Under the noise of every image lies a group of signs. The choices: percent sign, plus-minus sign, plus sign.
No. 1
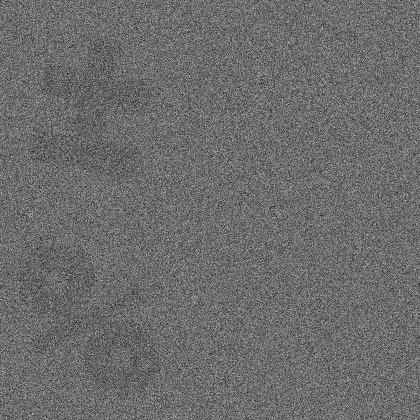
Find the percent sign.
bottom left
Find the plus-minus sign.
top left
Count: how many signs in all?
2
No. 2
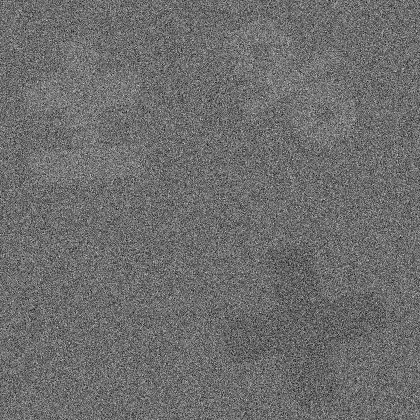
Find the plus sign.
bottom right
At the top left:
plus-minus sign
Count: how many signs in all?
3
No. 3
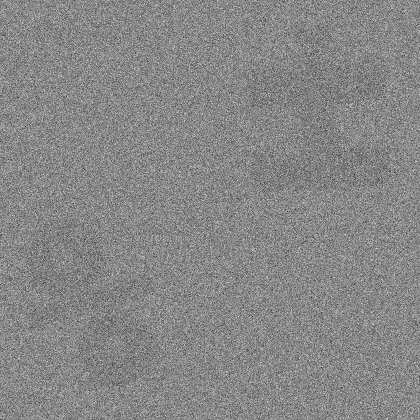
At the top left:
nothing
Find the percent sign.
bottom left
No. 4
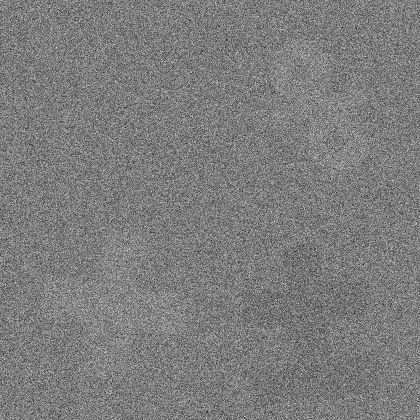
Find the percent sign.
top right
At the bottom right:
plus-minus sign
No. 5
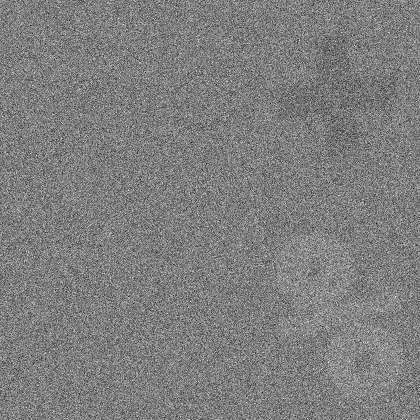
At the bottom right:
percent sign
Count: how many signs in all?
2
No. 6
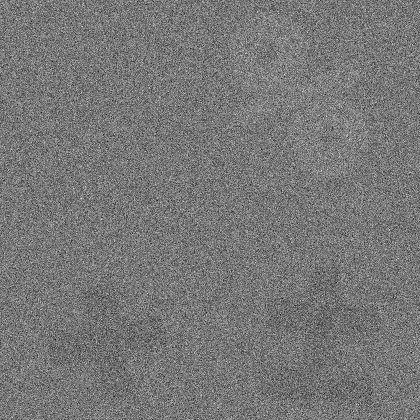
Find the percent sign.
top right
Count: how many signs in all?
3
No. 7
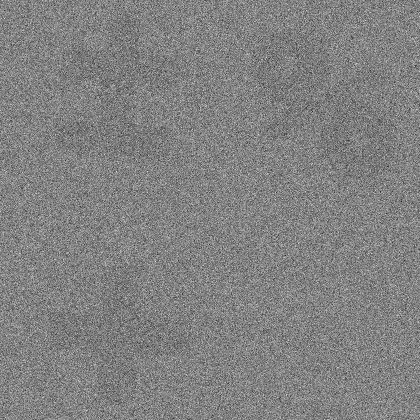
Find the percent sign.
top right
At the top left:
plus-minus sign
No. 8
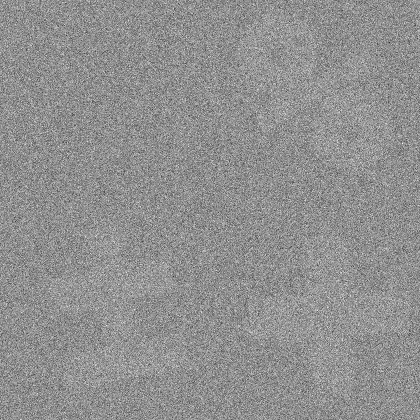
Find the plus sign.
bottom right
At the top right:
percent sign
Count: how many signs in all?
3
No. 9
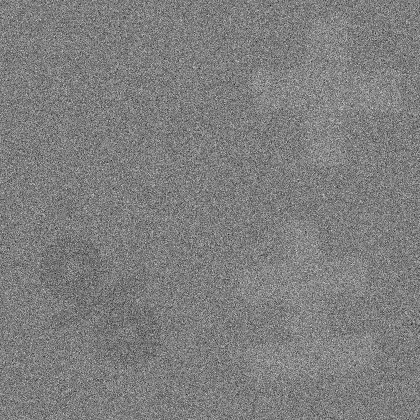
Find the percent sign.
bottom left
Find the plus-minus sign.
bottom right
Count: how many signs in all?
3
